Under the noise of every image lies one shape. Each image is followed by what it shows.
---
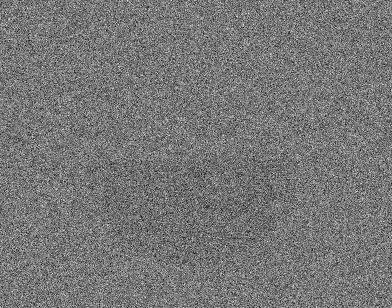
half disc
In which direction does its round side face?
down
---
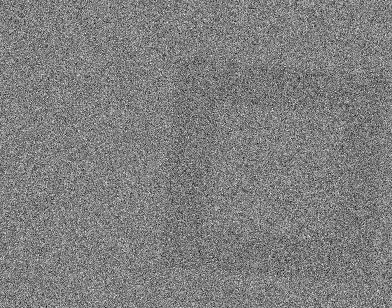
square frame
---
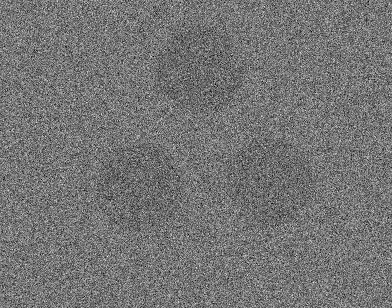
three dots
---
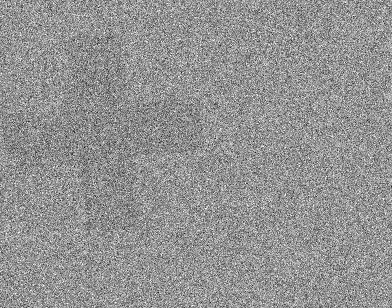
cross
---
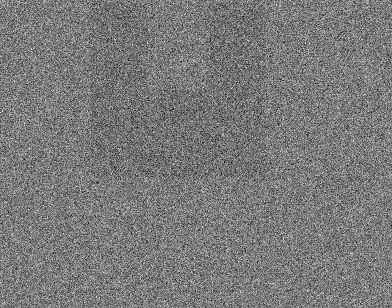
square with a notch
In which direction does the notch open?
up
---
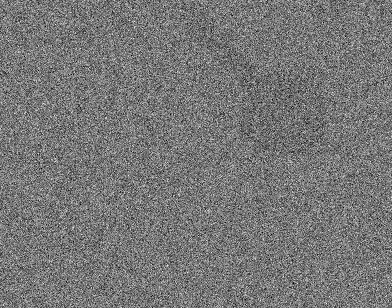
lollipop
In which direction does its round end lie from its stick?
down and right
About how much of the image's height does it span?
half
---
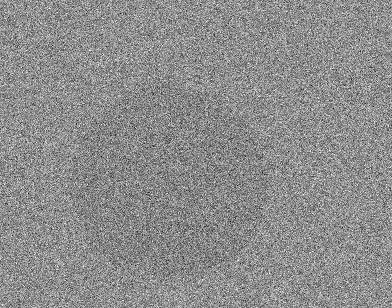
disc
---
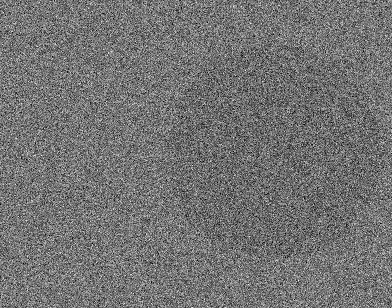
disc
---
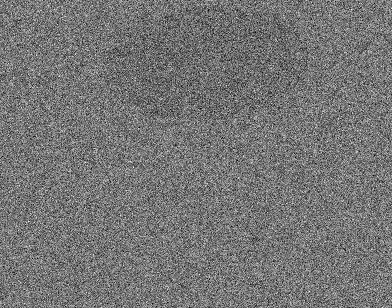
ellipse
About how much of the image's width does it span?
half
